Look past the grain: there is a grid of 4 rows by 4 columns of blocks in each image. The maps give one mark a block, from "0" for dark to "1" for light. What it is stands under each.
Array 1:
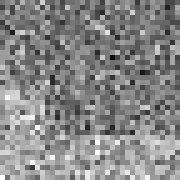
0000
0000
1000
1111
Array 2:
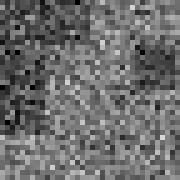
0011
0110
0111
1111
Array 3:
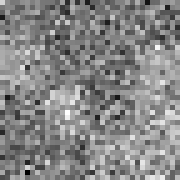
0000
1001
0101
0011
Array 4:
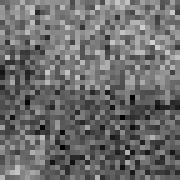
1111
0111
0000
1000
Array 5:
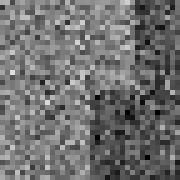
1110
1110
1100
1100
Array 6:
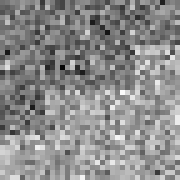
0000
0001
0111
1111
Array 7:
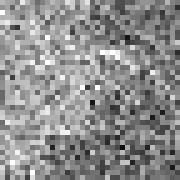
1100
1110
1100
1000
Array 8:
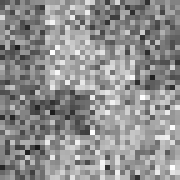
0100
0110
0011
0111
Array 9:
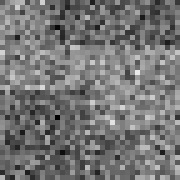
1000
1111
0011
0001
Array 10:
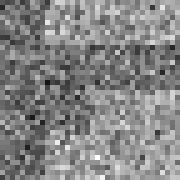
0111
0000
0011
0111
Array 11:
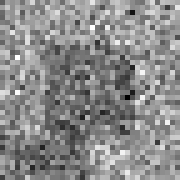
1111
1001
1001
0011
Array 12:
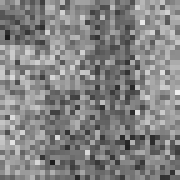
0101
1101
1001
1000
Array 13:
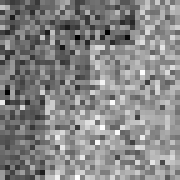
0001
0011
0111
0111
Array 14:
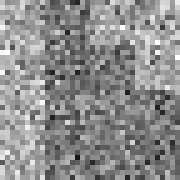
1011
1001
1000
1000
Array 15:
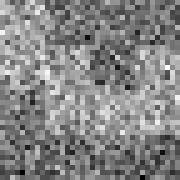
1000
1101
0111
0000
